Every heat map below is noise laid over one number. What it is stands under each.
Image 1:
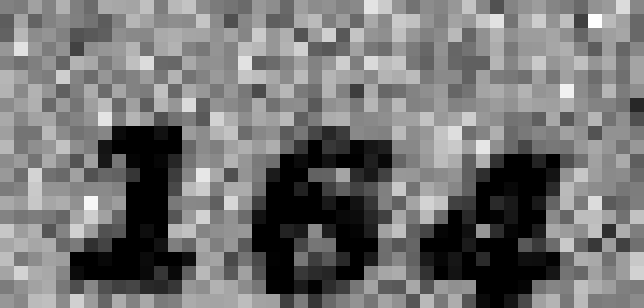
164
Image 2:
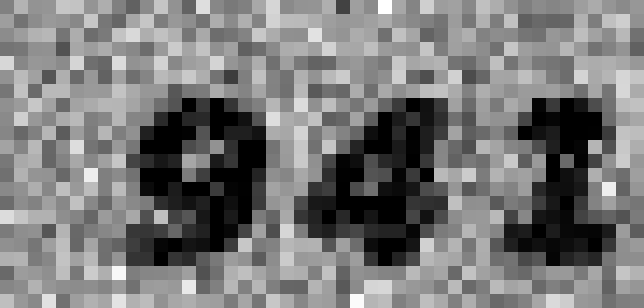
941
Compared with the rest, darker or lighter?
darker
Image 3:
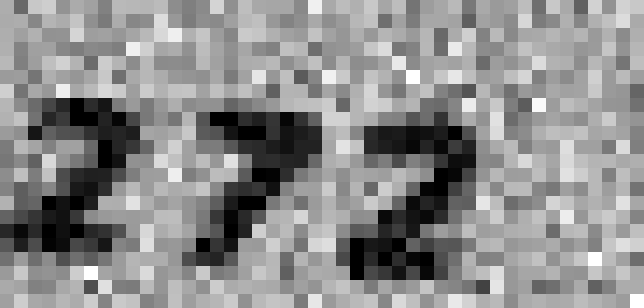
272
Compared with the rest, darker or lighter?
darker
